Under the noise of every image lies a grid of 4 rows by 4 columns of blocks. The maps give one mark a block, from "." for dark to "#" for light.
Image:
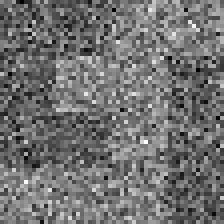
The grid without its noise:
..##
.##.
..#.
###.
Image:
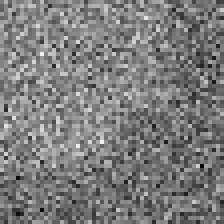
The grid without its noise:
###.
###.
##..
....
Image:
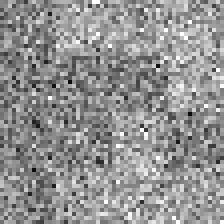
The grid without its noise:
.###
...#
..#.
.###
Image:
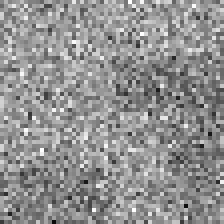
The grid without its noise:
####
##..
###.
..#.
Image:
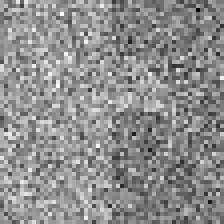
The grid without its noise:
##..
###.
##..
##..
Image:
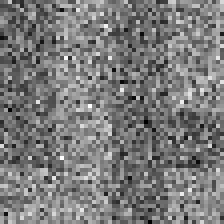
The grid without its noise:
.#.#
.#.#
.#..
##.#
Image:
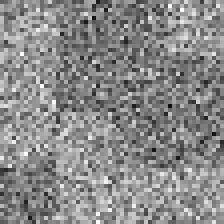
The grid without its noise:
#..#
#...
##..
.###
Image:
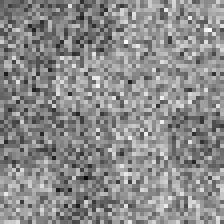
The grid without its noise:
..##
.###
..#.
#.##
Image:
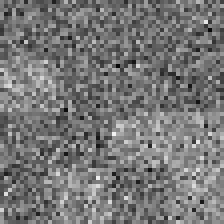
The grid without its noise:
....
#...
..##
.#.#
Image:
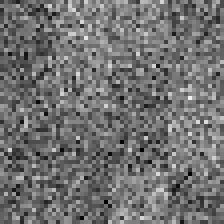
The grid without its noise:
.##.
.#.#
...#
..#.
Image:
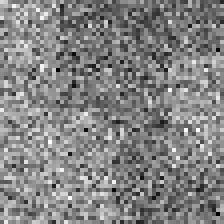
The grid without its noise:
#...
#..#
##.#
##..
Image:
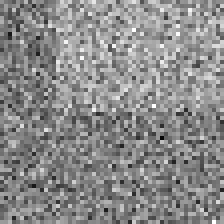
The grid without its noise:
.###
.###
....
....
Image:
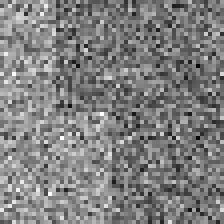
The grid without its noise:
#...
#...
##..
##..
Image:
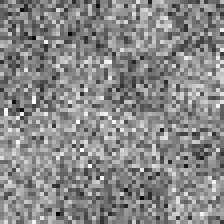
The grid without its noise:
..#.
.#.#
###.
#..#
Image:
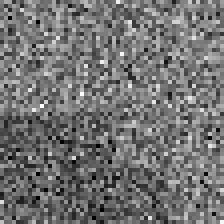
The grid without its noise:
####
####
..##
...#
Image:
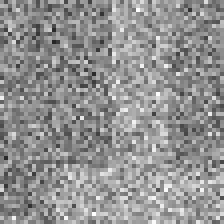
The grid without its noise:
..#.
..#.
..#.
.###
